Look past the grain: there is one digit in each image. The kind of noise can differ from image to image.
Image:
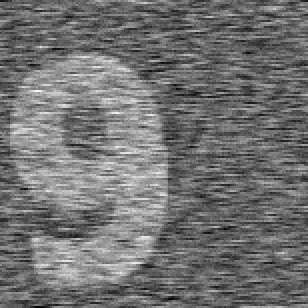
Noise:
streaked along the rows
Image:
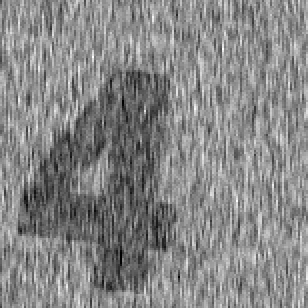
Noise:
streaked along the columns
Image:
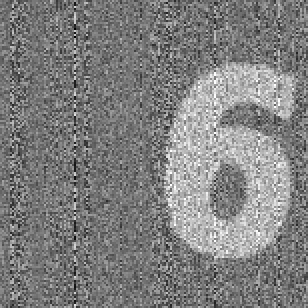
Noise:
columns of uneven size
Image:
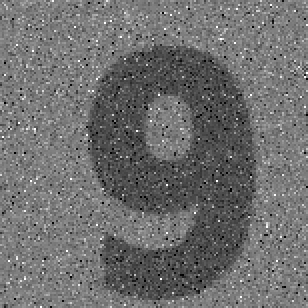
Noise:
heavy tails
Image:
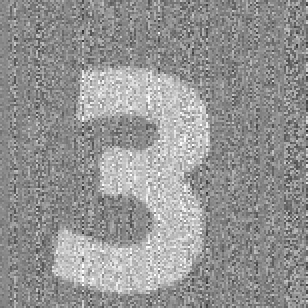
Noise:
columns of uneven size
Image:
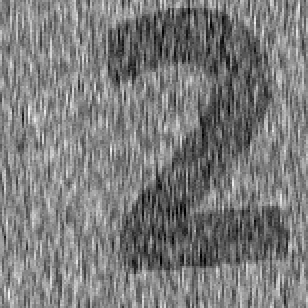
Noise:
streaked along the columns
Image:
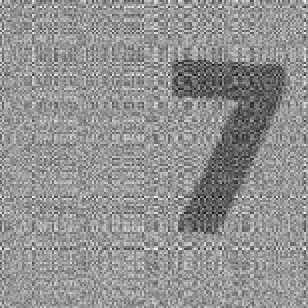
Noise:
low rank plus noise
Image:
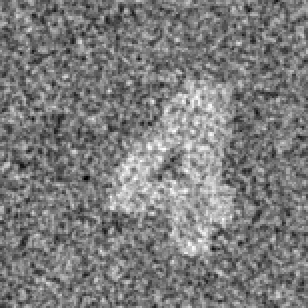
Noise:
blotchy
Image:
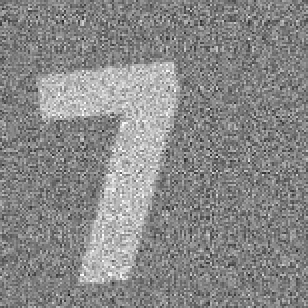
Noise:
low rank plus noise
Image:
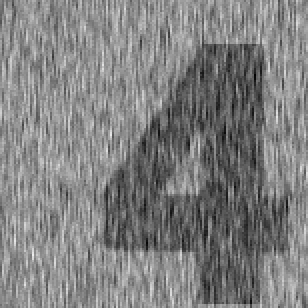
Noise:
streaked along the columns
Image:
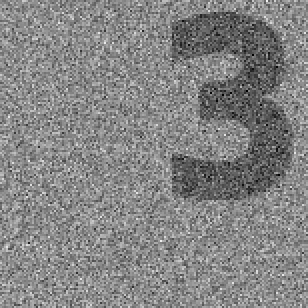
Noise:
independent entries
